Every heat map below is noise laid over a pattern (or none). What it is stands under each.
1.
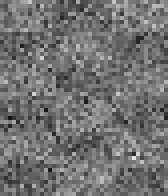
a checkerboard
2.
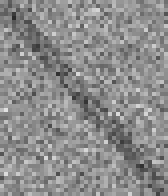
a diagonal band
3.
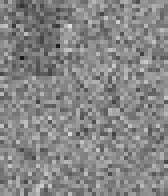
one block
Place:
top left
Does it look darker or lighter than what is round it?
darker
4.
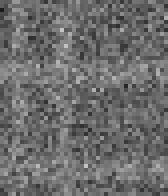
bands of rows crossing bands of columns
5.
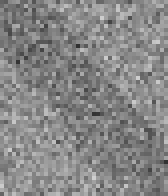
a diagonal band
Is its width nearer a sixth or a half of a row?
a half
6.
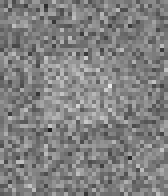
one block
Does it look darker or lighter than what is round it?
lighter
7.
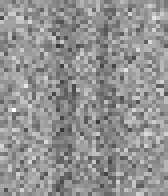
bands of columns
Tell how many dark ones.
2
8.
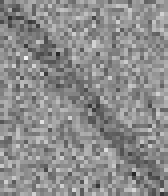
a diagonal band
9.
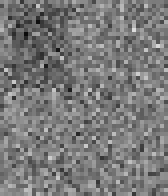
one block
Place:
top left
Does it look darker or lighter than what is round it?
darker
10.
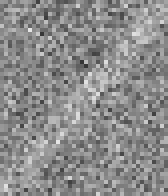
a diagonal band
